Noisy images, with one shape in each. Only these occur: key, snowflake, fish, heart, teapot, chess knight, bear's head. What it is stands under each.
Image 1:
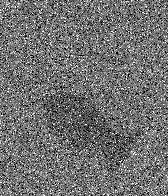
fish
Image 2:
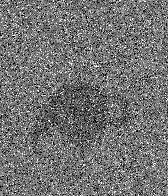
teapot
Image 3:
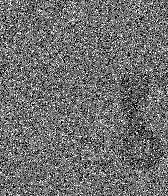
key
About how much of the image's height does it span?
half
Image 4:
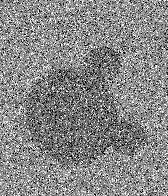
bear's head
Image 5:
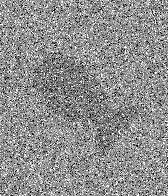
fish
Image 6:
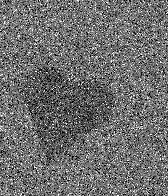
heart
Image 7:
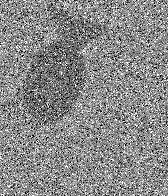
fish
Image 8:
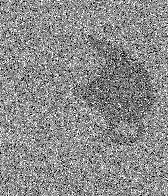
teapot
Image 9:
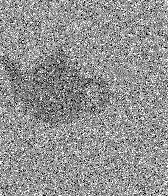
teapot
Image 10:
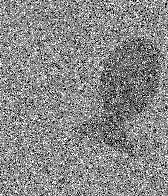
fish
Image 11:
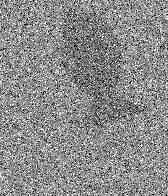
fish
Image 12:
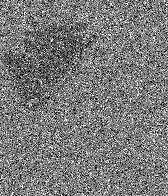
chess knight
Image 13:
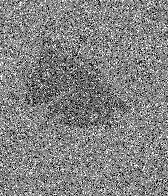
chess knight
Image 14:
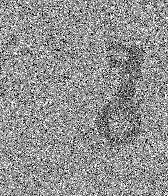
key
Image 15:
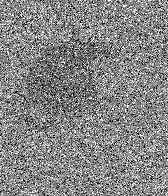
teapot
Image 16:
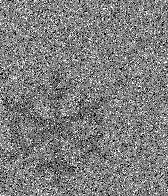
snowflake
